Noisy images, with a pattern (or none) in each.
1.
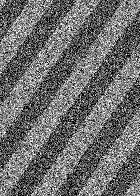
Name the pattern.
diagonal stripes
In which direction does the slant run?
bottom left to top right
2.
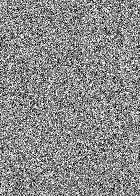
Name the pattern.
only noise
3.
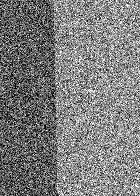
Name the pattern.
a sharp edge
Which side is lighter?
right
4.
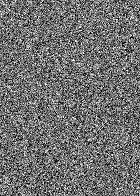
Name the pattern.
only noise
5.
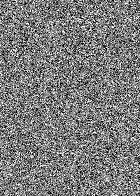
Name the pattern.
only noise
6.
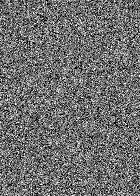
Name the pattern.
only noise
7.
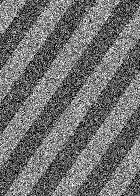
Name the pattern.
diagonal stripes
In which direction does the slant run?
bottom left to top right
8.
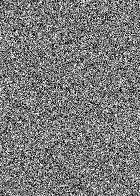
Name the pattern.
only noise
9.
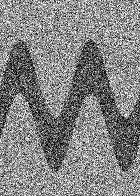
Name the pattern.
a wavy band
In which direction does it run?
left to right
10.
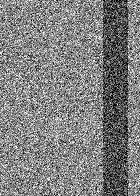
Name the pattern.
one vertical stripe
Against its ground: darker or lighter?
darker
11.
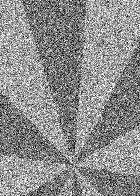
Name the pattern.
spokes from one point
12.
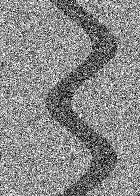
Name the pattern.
a wavy band
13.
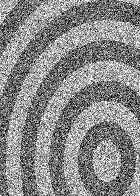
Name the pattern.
rings round one point
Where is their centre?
bottom right
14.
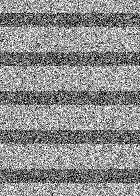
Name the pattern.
horizontal stripes
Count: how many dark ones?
5
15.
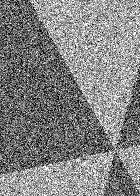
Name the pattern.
spokes from one point
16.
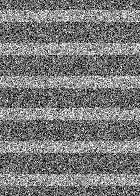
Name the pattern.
horizontal stripes
